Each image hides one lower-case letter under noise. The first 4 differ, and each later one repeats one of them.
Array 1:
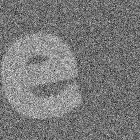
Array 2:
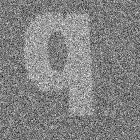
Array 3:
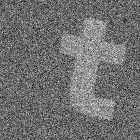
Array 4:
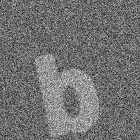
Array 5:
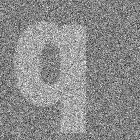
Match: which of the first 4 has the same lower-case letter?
2
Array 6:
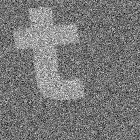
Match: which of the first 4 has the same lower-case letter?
3
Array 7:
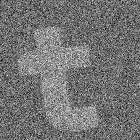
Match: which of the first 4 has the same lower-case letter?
3
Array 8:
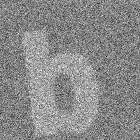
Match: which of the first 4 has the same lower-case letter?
4
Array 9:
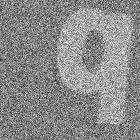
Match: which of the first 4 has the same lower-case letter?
2
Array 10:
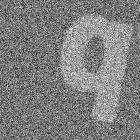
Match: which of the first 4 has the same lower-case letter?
2
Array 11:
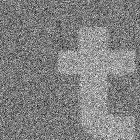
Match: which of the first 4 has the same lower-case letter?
3
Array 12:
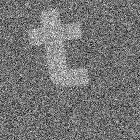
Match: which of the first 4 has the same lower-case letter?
3
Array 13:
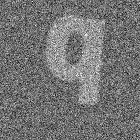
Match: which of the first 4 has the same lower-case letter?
2
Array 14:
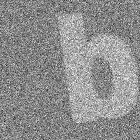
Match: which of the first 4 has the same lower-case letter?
4
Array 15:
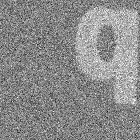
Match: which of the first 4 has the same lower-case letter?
2
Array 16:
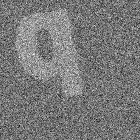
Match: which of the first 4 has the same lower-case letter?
2
